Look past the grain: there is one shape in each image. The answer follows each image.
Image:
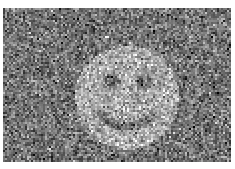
smiling face
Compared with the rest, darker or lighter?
lighter
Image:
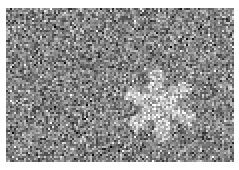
asterisk
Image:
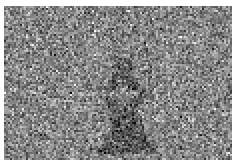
chess bishop
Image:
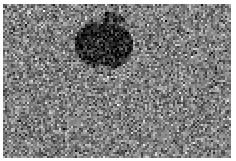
apple
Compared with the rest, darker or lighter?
darker
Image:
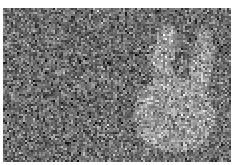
rabbit's head
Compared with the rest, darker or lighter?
lighter
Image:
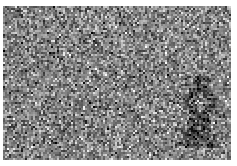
chess bishop
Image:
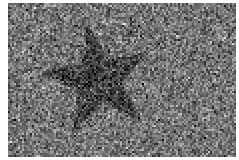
star
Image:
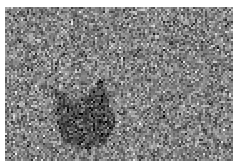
cat's head
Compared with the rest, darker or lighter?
darker
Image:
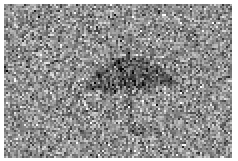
umbrella
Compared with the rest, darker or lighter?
darker
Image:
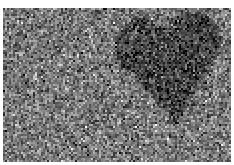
heart
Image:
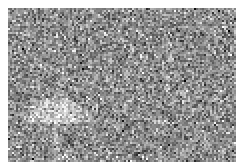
umbrella
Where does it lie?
bottom left
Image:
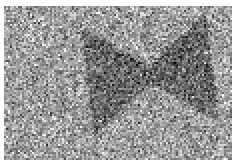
bow tie
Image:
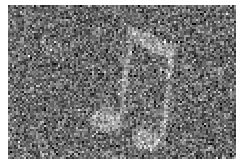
pair of musical notes
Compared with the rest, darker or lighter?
lighter
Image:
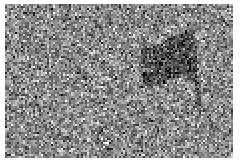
flag
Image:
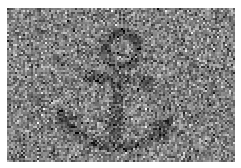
anchor
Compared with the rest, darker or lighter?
darker
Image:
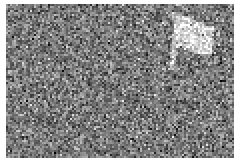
flag
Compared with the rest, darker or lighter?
lighter
